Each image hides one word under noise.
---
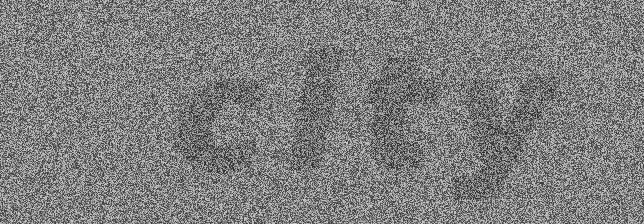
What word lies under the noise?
city
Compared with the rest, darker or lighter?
darker
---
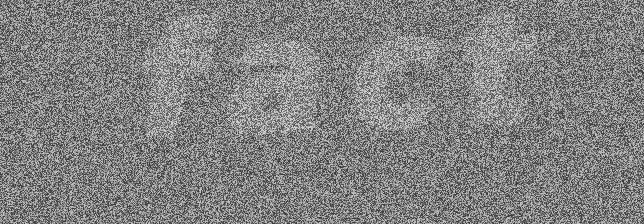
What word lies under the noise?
fact
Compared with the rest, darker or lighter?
lighter
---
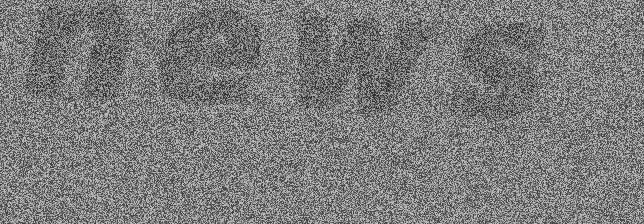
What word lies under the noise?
news
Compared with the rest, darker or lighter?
darker
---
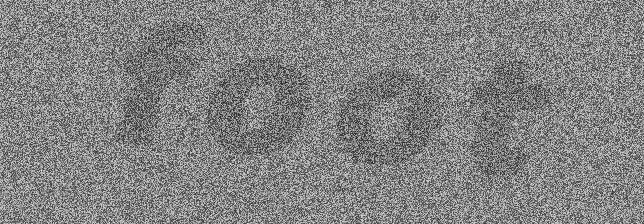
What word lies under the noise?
foot
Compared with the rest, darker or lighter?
darker
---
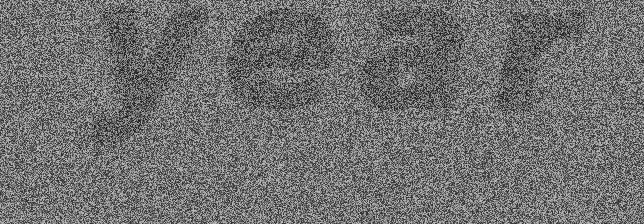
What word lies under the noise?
year
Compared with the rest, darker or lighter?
darker
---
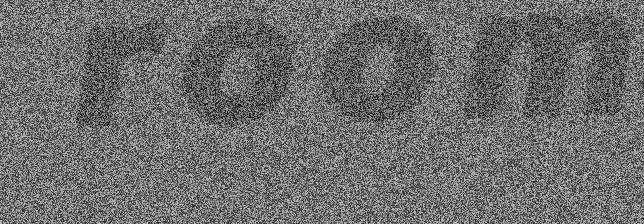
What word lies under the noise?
room
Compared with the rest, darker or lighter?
darker
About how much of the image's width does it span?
nearly all
